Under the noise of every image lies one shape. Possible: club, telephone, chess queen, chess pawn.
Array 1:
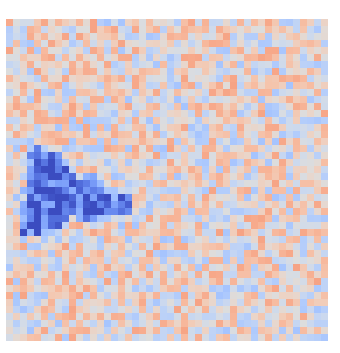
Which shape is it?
chess pawn
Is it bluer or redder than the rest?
bluer
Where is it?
middle left
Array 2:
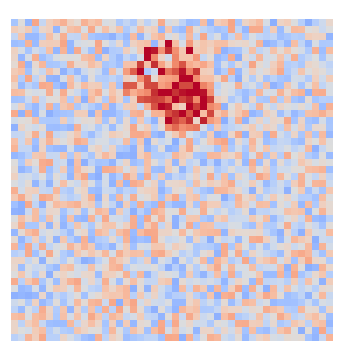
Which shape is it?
chess queen
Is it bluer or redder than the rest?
redder
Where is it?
top middle
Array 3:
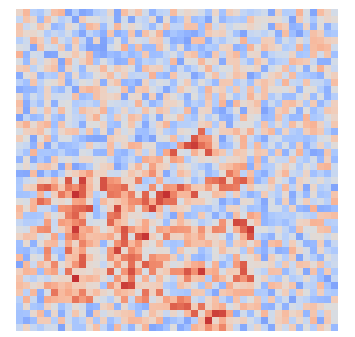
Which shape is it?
chess queen
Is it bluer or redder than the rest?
redder
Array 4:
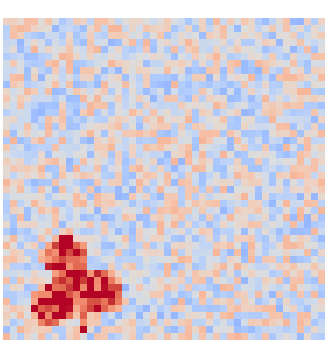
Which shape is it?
club
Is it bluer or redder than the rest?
redder
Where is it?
bottom left
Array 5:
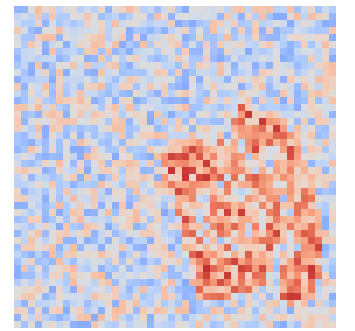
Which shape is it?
telephone
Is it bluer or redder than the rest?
redder
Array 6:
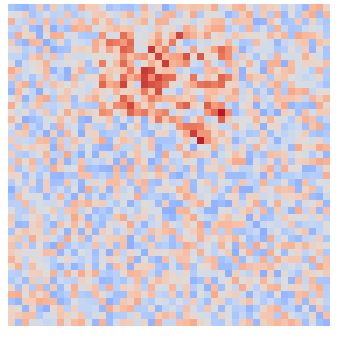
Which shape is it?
chess queen
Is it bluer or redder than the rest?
redder
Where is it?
top middle
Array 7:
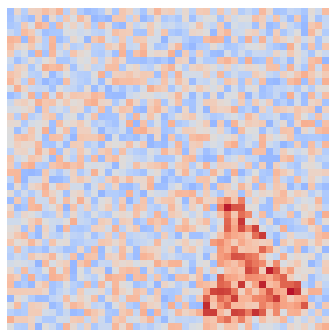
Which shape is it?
chess pawn
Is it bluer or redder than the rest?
redder
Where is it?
bottom right
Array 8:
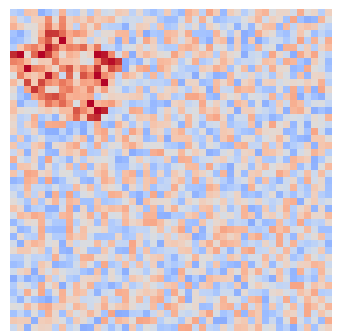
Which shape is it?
telephone
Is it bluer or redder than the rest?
redder
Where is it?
top left
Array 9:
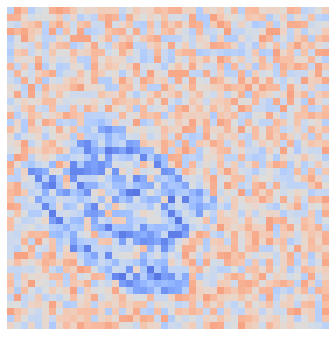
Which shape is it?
telephone
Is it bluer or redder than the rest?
bluer
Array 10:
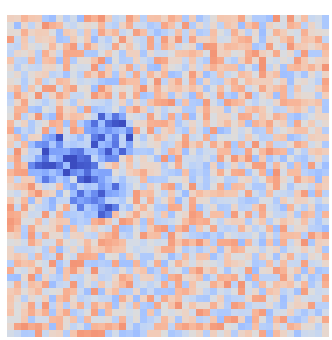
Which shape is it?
club
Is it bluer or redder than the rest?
bluer
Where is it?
middle left
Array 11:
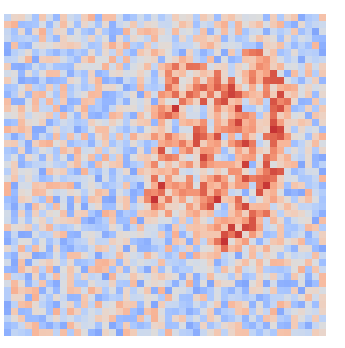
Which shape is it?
telephone
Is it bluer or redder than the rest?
redder
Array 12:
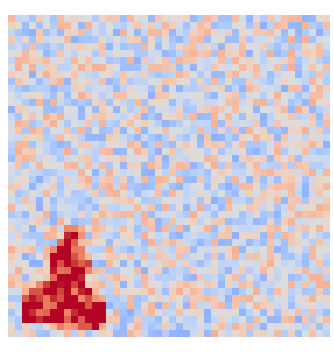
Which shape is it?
chess pawn
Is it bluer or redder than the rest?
redder
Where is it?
bottom left
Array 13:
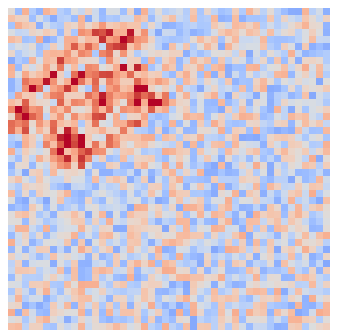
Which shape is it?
telephone
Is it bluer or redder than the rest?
redder
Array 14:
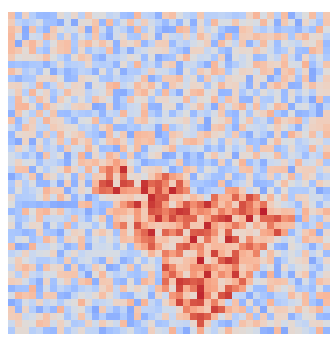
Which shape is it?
chess pawn
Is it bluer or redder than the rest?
redder
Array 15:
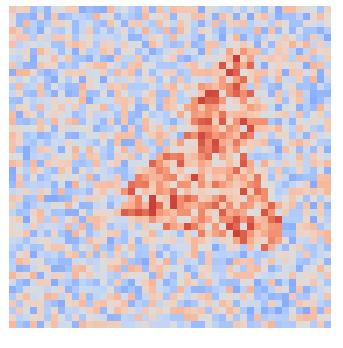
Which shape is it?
chess pawn
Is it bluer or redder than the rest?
redder
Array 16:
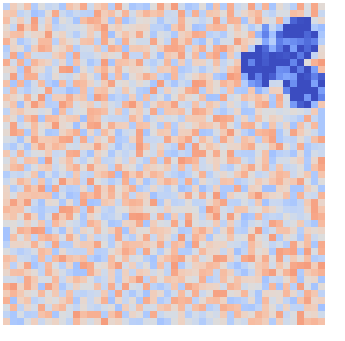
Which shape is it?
club
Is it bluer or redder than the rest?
bluer
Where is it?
top right
